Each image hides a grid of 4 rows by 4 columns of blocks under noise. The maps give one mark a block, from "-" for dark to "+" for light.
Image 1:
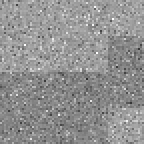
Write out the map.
+ + + +
+ + + -
- - - -
- - - +
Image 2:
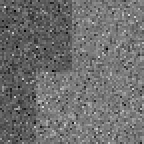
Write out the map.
- - + +
- - + +
- + + +
- + + +
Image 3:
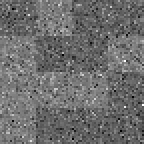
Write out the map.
- + - -
+ - - +
+ + + -
+ - - -
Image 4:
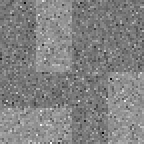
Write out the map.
- + - -
- + - -
- - - +
+ + - +
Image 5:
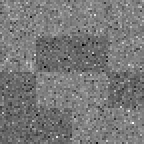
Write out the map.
+ + + +
+ - - +
- + + -
- - + +
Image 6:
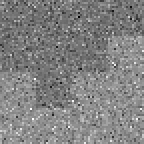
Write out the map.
- - - -
- - - +
+ - + +
+ + + +
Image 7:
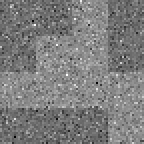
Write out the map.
- - + -
- + + -
+ + + +
- - - +
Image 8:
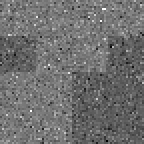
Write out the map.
+ + + +
- + + -
+ + - -
+ + - -
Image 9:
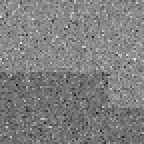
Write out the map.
+ + + +
+ + + +
- - - +
- - - -
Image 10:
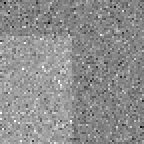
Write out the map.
- - - -
+ + - -
+ + - -
+ + - -
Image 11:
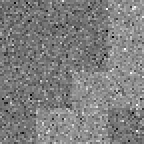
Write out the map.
- - - +
- - - +
- - + +
- + + -
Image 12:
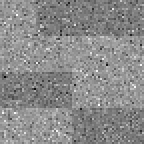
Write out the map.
+ - - -
+ + + +
- - + +
+ + - -
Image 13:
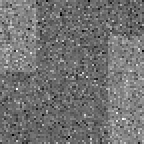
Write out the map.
+ - - -
+ - - +
- - - +
- - - +
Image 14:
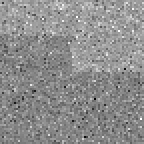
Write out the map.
+ + + +
- - + +
- - - -
- - - -
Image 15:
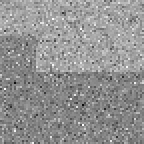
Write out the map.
+ + + +
- + + +
- - - -
- - - -
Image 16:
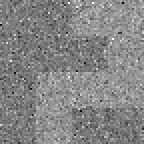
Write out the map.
- - + +
- - - +
- + + +
- + - -
